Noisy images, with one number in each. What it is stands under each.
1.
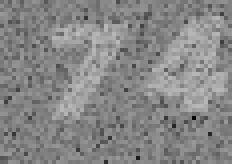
74
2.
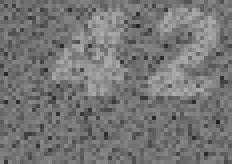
42
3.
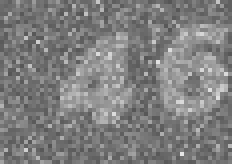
46
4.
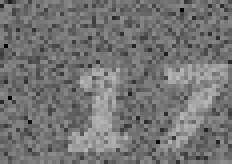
17
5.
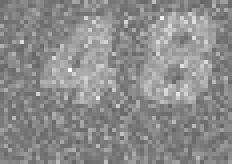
48
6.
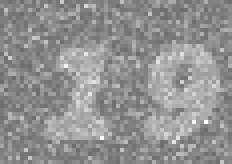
19
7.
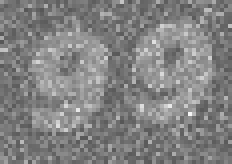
99
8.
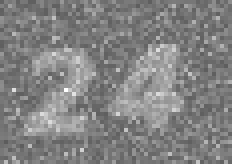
24
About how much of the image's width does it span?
two thirds
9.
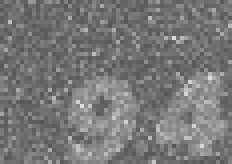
94
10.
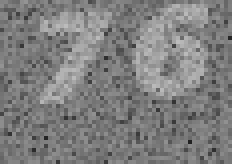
76
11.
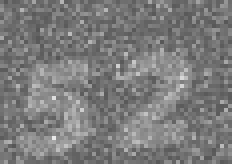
52
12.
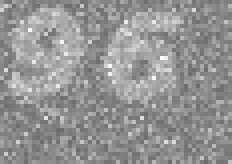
96
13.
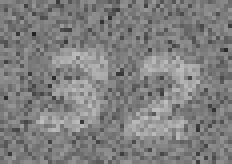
32
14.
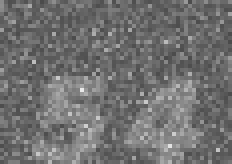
54
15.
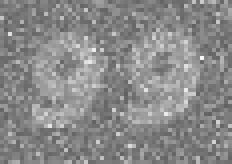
99
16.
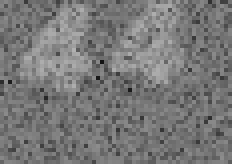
44
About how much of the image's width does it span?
two thirds
